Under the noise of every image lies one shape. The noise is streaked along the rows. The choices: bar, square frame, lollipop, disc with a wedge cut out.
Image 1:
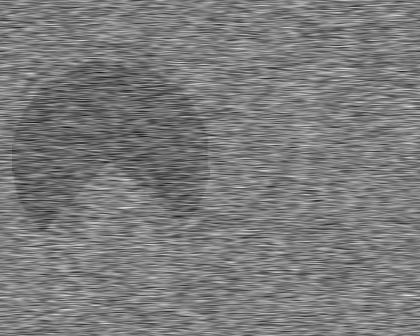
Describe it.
dark disc with a wedge cut out
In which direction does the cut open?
down
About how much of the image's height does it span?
half
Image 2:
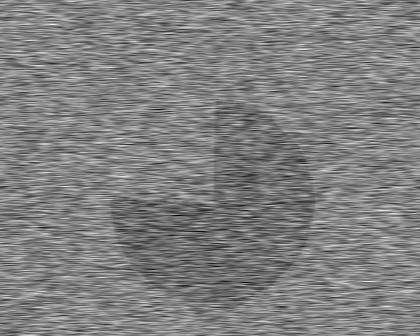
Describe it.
dark disc with a wedge cut out
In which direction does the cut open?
up and left
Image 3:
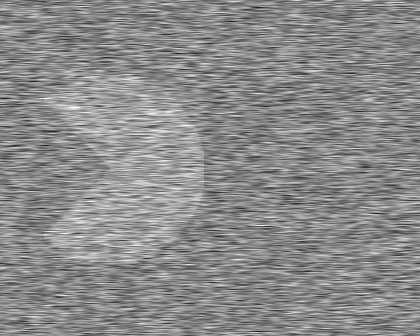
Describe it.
light disc with a wedge cut out
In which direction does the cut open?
left
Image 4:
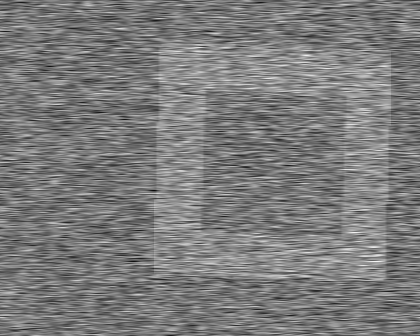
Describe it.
light square frame
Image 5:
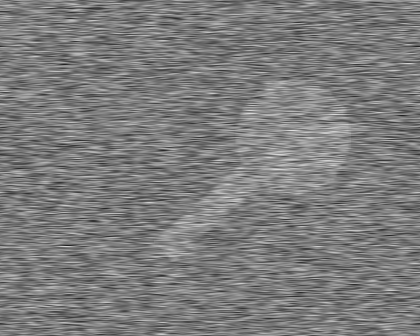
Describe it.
light lollipop
